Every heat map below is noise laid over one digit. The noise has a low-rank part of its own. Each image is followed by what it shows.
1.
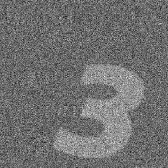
light 3
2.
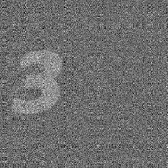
light 3, middle left
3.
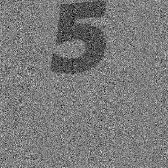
dark 5, top middle
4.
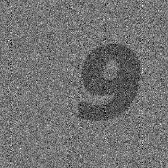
dark 9
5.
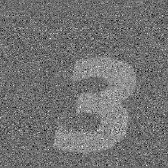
light 3
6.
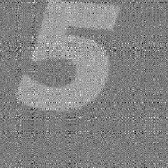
light 5
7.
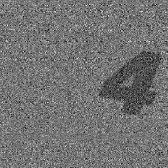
dark 4, middle right
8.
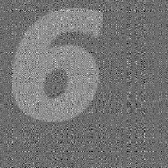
light 6
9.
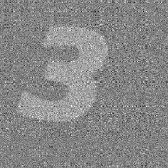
light 3
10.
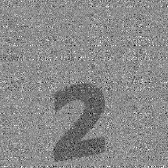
dark 2
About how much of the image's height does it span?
half
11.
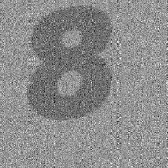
dark 8
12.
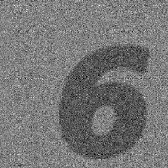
dark 6
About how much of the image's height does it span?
two thirds
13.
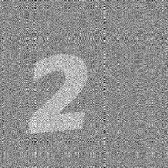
light 2
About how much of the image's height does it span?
half
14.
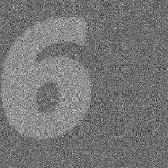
light 6
